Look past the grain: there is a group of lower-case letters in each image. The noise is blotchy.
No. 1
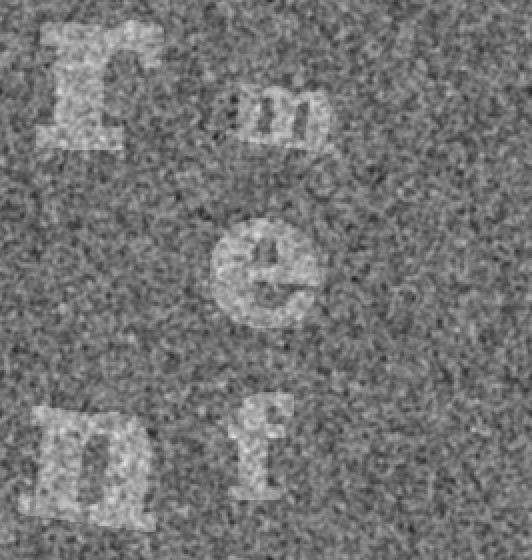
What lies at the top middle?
m
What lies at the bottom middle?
f
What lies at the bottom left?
n
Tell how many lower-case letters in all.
5
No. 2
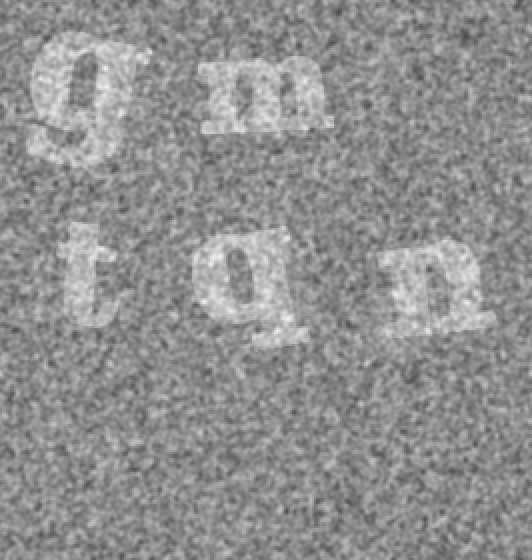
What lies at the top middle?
m
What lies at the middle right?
n
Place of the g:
top left
